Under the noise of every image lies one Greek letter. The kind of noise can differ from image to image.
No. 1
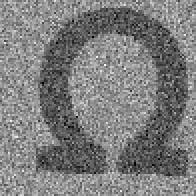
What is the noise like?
independent entries
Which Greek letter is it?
omega
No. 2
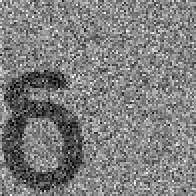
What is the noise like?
independent entries
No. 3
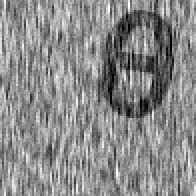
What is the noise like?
streaked along the columns
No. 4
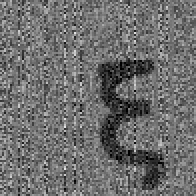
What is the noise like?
columns of uneven size
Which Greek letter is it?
xi
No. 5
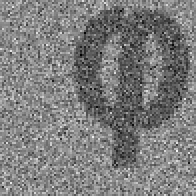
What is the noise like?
independent entries
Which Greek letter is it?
phi
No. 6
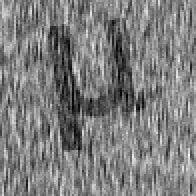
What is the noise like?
streaked along the columns
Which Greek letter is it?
mu
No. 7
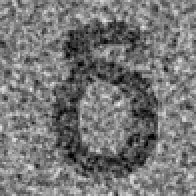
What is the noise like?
blotchy
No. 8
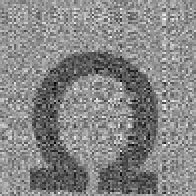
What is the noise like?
low rank plus noise
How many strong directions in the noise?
two
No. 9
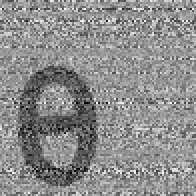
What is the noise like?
rows of uneven size
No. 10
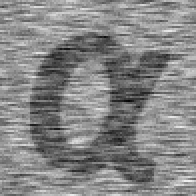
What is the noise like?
streaked along the rows
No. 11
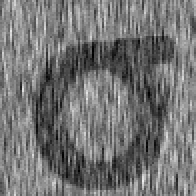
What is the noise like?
streaked along the columns
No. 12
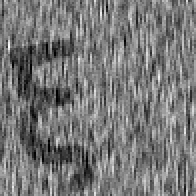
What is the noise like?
streaked along the columns
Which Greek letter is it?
xi
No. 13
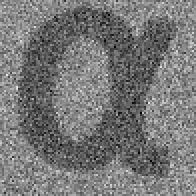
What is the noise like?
independent entries
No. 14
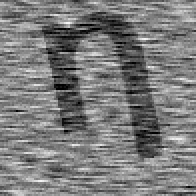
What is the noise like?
streaked along the rows
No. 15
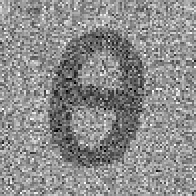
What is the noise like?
low rank plus noise
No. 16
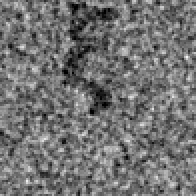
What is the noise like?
blotchy
